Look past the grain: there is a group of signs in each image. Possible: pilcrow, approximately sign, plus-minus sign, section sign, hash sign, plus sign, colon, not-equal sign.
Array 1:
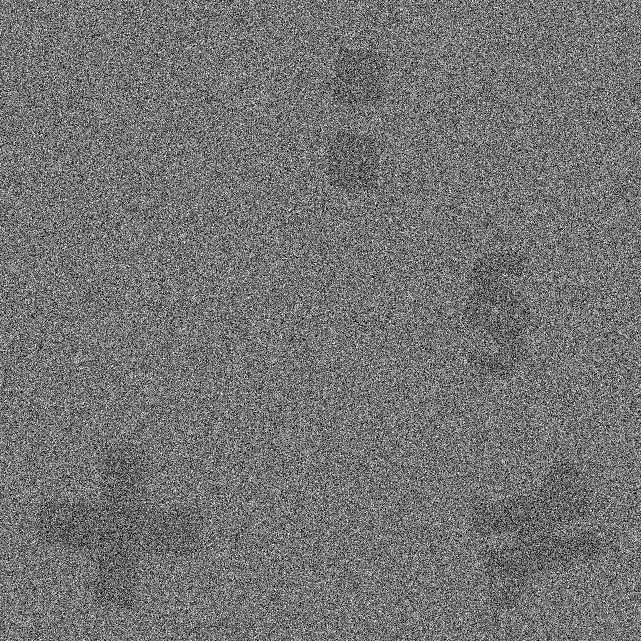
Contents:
top middle: dark colon; middle right: dark section sign; bottom left: dark plus sign; bottom right: dark not-equal sign
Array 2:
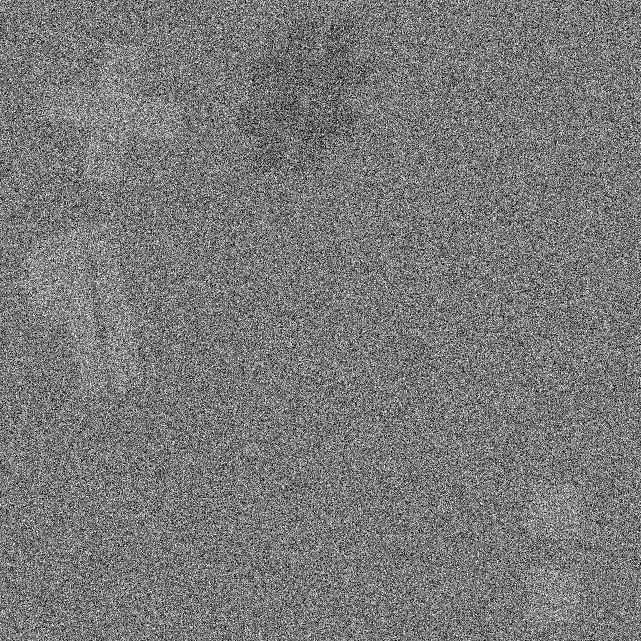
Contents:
top left: light plus sign; top middle: dark hash sign; middle left: light pilcrow; bottom right: light colon
